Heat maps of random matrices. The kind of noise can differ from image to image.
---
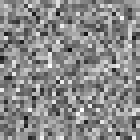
independent entries
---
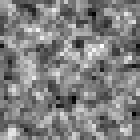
blotchy
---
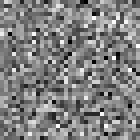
independent entries
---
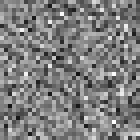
independent entries
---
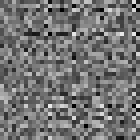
low rank plus noise
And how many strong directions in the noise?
one
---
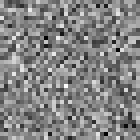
independent entries
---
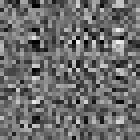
low rank plus noise
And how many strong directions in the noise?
one
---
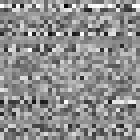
rows of uneven size
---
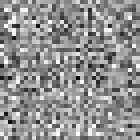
low rank plus noise
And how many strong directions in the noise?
three or four
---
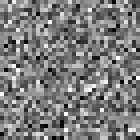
independent entries
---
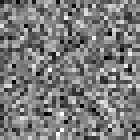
independent entries
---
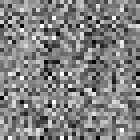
low rank plus noise
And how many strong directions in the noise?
three or four
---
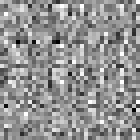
low rank plus noise
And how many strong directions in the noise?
two
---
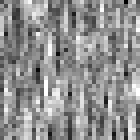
streaked along the columns
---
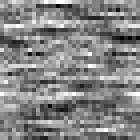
streaked along the rows
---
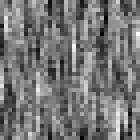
streaked along the columns
